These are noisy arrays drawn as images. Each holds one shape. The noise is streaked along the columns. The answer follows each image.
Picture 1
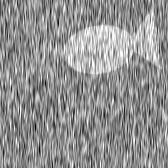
fish
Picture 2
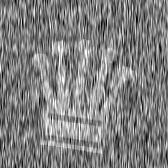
chess queen
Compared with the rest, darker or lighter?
lighter
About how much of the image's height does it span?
two thirds
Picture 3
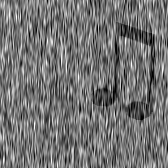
pair of musical notes
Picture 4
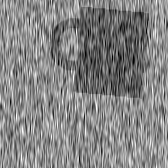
cup
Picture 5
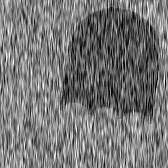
ghost
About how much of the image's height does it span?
two thirds
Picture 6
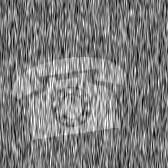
telephone
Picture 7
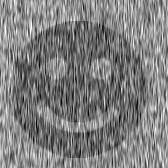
smiling face
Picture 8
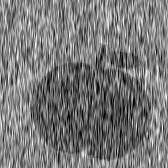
apple
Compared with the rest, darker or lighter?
darker
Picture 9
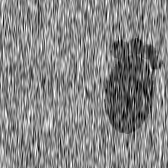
footprint
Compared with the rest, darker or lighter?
darker
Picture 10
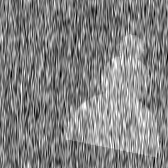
chess pawn
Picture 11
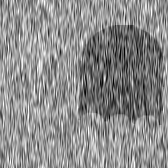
ghost
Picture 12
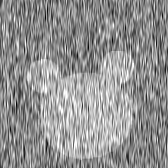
bear's head
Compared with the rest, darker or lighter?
lighter
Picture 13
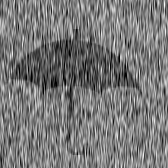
umbrella
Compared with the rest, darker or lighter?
darker
